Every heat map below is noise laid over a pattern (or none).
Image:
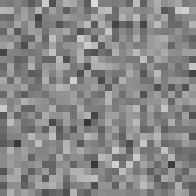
only noise
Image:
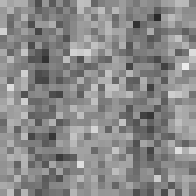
vertical stripes
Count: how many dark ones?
2
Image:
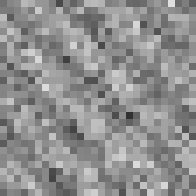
diagonal stripes
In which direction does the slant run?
top left to bottom right
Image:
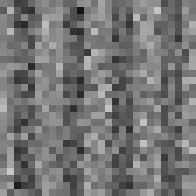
vertical stripes
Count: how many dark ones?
4
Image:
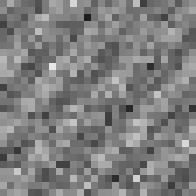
diagonal stripes
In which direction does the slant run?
bottom left to top right
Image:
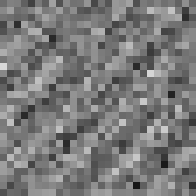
diagonal stripes
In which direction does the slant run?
bottom left to top right
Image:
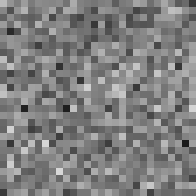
only noise
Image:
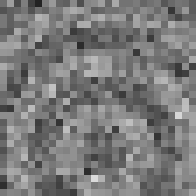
rings round one point
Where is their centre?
bottom middle
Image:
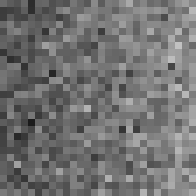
a smooth slope
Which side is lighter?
right
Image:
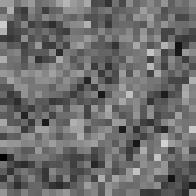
rings round one point
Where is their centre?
top left
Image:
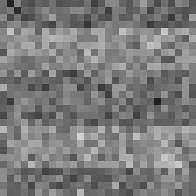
horizontal stripes
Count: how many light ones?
2
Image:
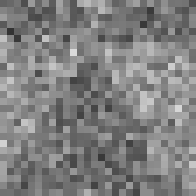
spokes from one point
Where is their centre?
top middle
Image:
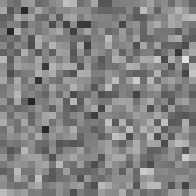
only noise
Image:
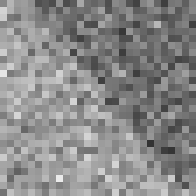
a sharp edge
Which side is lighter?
bottom left
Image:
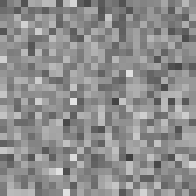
only noise
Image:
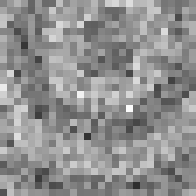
rings round one point
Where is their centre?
top middle
